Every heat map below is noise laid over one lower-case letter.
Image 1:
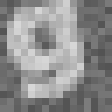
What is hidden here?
light g
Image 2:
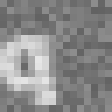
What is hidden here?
light q
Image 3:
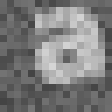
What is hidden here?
light a
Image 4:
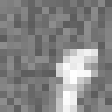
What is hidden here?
light f
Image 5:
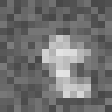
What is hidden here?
light t
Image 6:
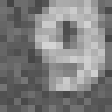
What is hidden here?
light g
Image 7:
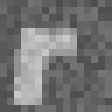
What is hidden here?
light r
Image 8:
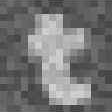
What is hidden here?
light t
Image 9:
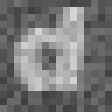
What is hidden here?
light d
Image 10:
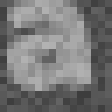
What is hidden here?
light a
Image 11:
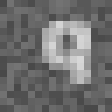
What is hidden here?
light q
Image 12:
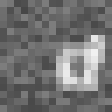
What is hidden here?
light d
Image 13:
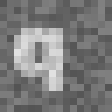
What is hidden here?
light q
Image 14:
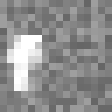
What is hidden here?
light f
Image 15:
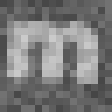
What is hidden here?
light m
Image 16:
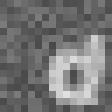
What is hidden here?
light d
